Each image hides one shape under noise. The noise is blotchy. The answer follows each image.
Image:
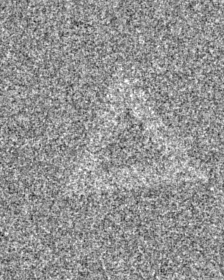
triangle frame
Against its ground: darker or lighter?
lighter
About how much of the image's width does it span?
two thirds
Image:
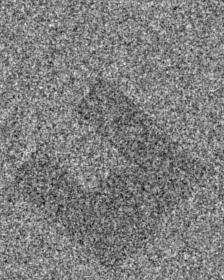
square with a notch
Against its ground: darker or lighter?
darker
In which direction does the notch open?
up and left
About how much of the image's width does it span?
nearly all
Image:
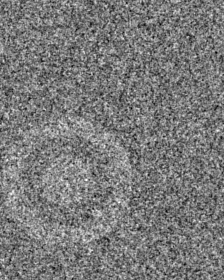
bullseye
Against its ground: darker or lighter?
lighter
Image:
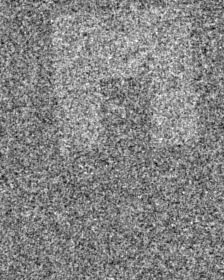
square with a notch
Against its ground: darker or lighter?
lighter
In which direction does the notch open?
down
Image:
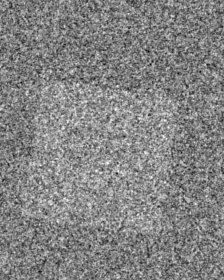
square
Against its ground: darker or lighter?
lighter
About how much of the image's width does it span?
two thirds
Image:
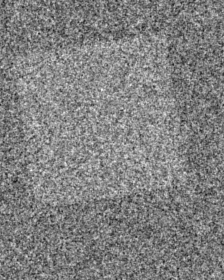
square
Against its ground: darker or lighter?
lighter
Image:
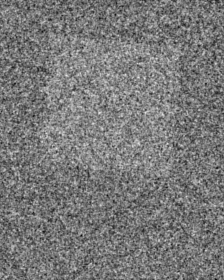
square
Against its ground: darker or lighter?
lighter
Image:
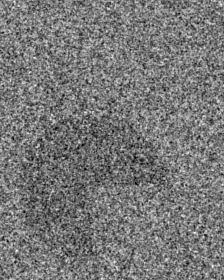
disc with a wedge cut out
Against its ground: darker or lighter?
darker
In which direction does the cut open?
down and right
